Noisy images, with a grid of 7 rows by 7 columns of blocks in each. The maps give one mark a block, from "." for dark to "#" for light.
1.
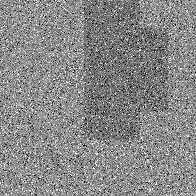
###..##
###...#
###...#
###...#
###..##
#######
#######
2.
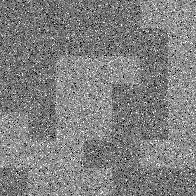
.....##
......#
..###.#
..##..#
#.##..#
###..##
.###...
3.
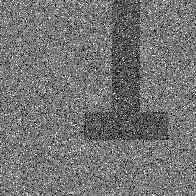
####.##
####.##
####.##
####.##
###...#
#######
#######
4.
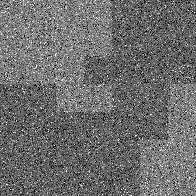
####...
####...
###....
..##..#
......#
.....##
.....##
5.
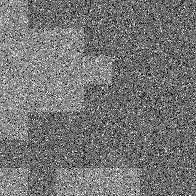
#......
###....
####...
###....
#......
.......
#.###..
